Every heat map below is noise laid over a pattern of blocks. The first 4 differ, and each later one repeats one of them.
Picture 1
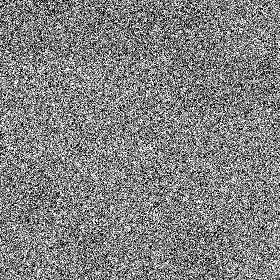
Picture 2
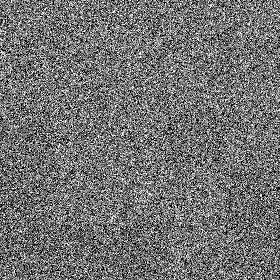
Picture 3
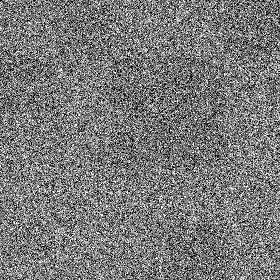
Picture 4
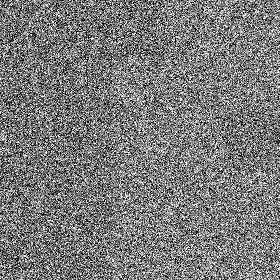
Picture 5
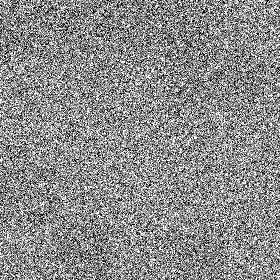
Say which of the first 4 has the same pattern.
1
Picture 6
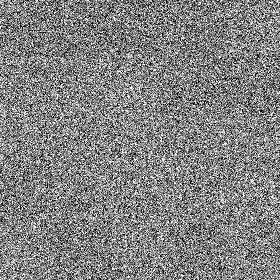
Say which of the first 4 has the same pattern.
1
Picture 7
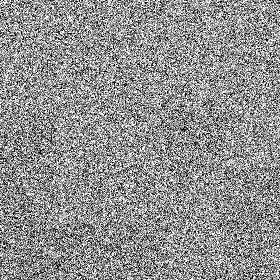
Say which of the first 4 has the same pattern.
2
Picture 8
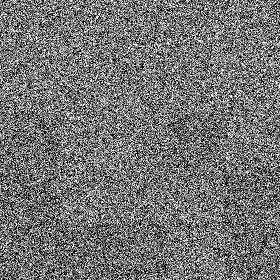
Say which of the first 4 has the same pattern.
2
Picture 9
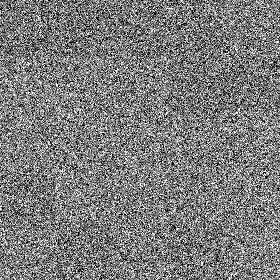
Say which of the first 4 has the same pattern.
1
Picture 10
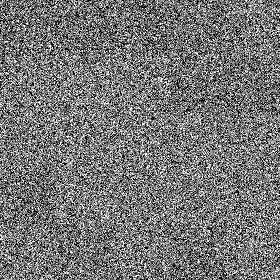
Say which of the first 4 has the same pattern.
1
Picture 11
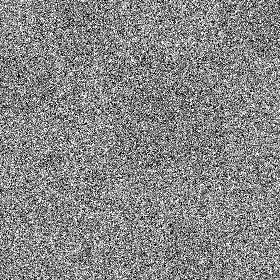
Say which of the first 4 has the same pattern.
3
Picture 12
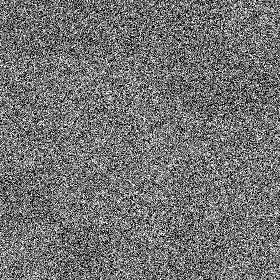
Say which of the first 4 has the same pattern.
1
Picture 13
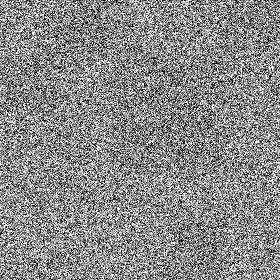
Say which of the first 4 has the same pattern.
3
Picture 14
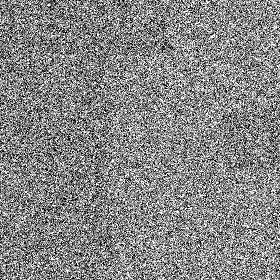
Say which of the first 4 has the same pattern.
4
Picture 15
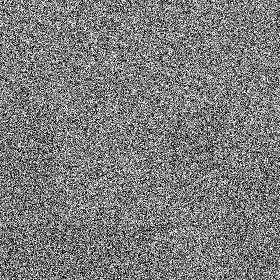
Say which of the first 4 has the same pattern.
2
